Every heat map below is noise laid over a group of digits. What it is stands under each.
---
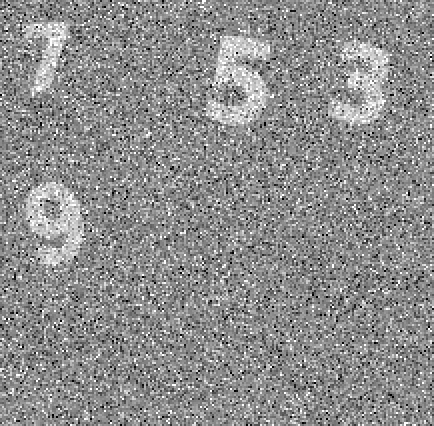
top left: 7; top middle: 5; top right: 3; middle left: 9
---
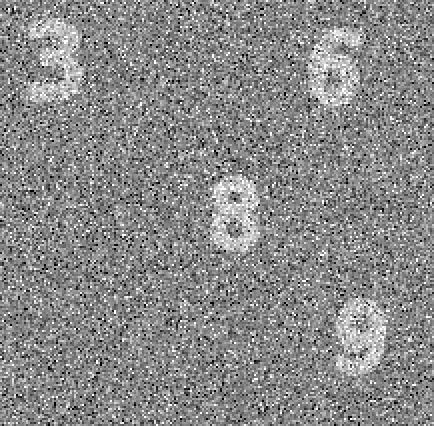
top left: 3; top right: 6; centre: 8; bottom right: 9
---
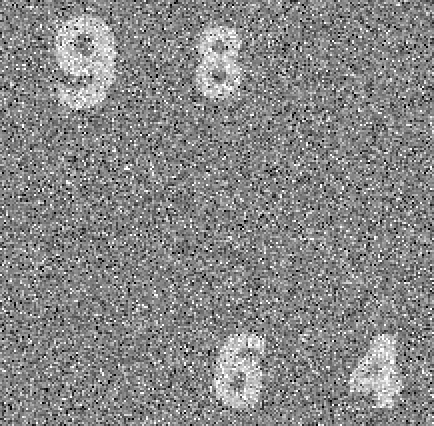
top left: 9; top middle: 8; bottom middle: 6; bottom right: 4
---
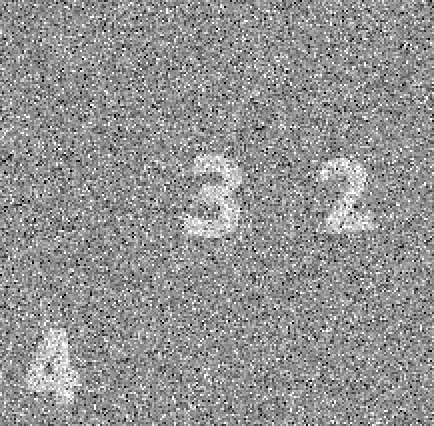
centre: 3; middle right: 2; bottom left: 4
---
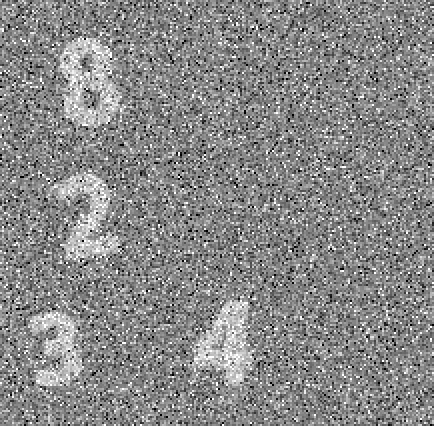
top left: 8; middle left: 2; bottom left: 3; bottom middle: 4
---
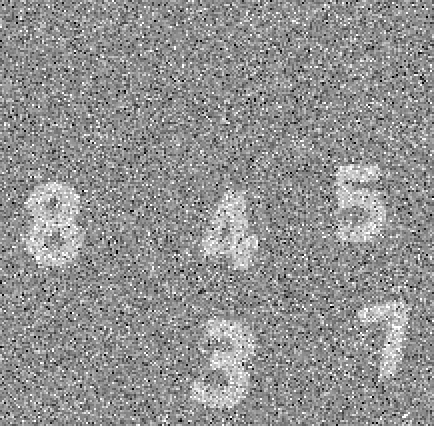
middle left: 8; centre: 4; middle right: 5; bottom middle: 3; bottom right: 7
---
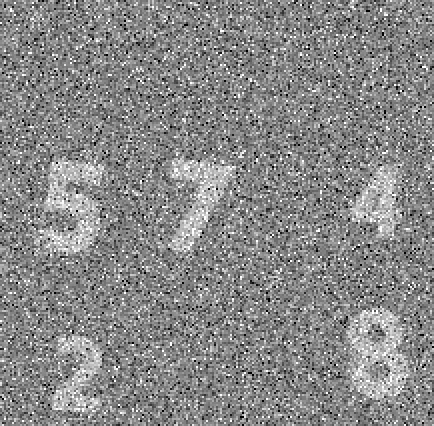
middle left: 5; centre: 7; middle right: 4; bottom left: 2; bottom right: 8
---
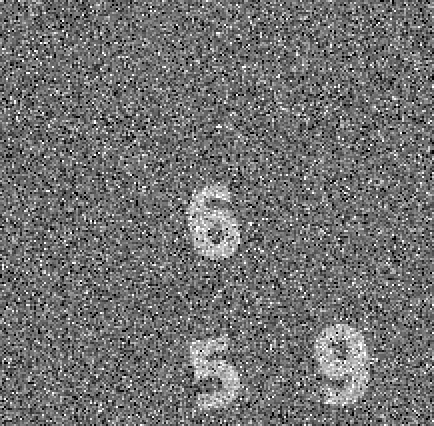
centre: 6; bottom middle: 5; bottom right: 9
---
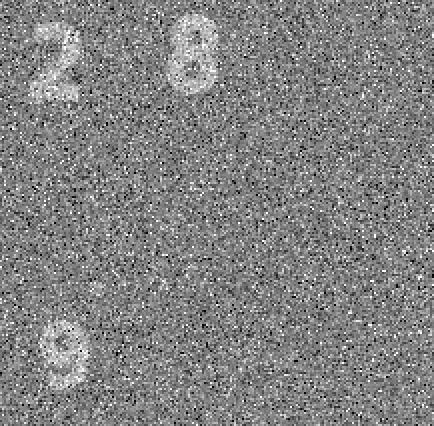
top left: 2; top middle: 8; bottom left: 9
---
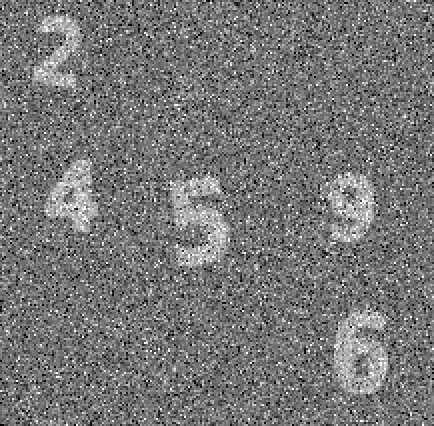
top left: 2; middle left: 4; centre: 5; middle right: 9; bottom right: 6
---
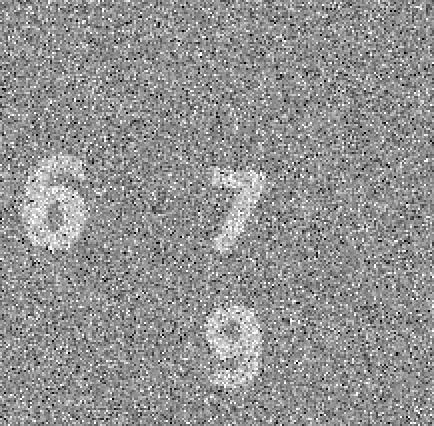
middle left: 6; centre: 7; bottom middle: 9
